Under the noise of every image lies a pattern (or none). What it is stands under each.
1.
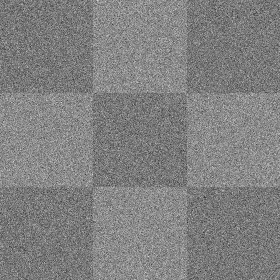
a checkerboard
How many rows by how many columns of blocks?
3 by 3
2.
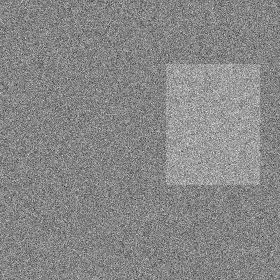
one block
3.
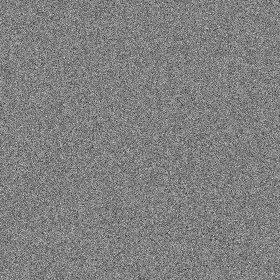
only noise
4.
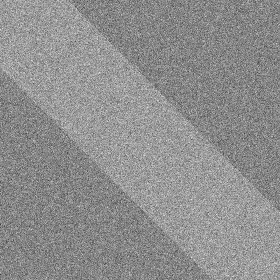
a diagonal band
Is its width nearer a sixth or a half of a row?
a half
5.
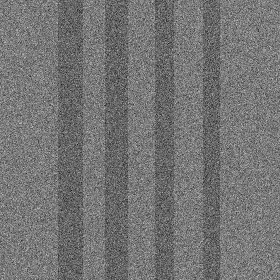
bands of columns
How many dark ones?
4
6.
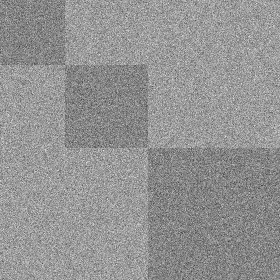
blocks along the diagonal
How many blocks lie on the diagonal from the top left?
3
